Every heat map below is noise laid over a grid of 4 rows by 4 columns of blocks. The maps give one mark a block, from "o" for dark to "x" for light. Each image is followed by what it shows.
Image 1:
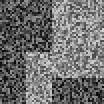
o o x x
o o x x
o x x x
o x o o
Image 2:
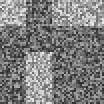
x o x x
o o o o
o x o o
o x o o
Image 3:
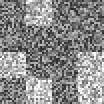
o x o o
o o o o
x o o x
o x o x
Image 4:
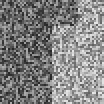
o o o x
o o x x
o o x x
o o x x
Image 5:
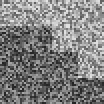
x x x x
o o x x
o o o x
o o o o
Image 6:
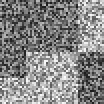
o o o x
o o o x
o x x o
x x x o
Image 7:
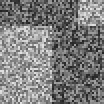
o o o x
x x o o
x x o o
x x o o
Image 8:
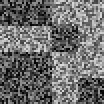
o o x x
x x o x
o o x x
o o x o
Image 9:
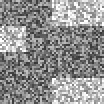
o o x x
x o o o
o o o o
o o x x
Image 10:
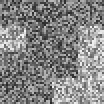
o o o o
x o o x
o o o x
o o x x
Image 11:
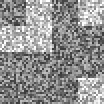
o x o x
x x o o
o o o o
o o o x
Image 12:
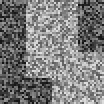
o x x o
o x x o
o x x x
o o x x
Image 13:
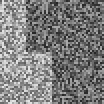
x o o o
x o o o
x x o o
x x o o
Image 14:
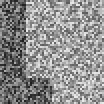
o x x x
o x x x
o x x x
o o x x
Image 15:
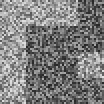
x x x o
x o o o
x o o x
x o o o
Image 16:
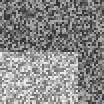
o o o o
o o o o
x x x o
x x x o
